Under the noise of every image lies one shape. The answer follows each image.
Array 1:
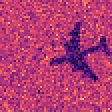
airplane
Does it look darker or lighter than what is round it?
darker
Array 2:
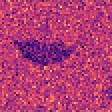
umbrella
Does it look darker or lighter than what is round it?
darker
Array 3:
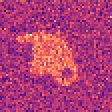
teapot
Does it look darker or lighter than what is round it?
lighter
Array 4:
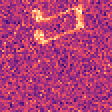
pair of musical notes
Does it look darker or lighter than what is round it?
lighter
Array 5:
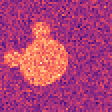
bear's head
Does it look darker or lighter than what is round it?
lighter
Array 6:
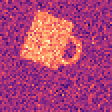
cup
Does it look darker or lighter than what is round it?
lighter
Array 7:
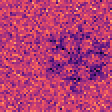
snowflake
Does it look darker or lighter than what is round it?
darker
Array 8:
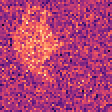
teapot
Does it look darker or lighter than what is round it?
lighter
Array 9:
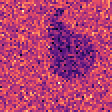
pear
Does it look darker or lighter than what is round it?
darker
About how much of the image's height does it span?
two thirds
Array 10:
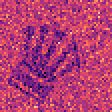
chess queen
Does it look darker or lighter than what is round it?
darker
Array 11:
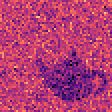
teapot
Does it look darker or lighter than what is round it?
darker
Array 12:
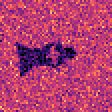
chess bishop
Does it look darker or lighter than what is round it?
darker
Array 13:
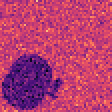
apple
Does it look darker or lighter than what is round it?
darker
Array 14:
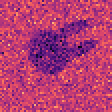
rabbit's head
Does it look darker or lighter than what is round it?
darker
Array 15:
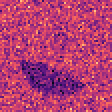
umbrella
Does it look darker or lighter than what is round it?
darker
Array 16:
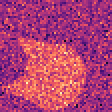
cat's head
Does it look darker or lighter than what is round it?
lighter
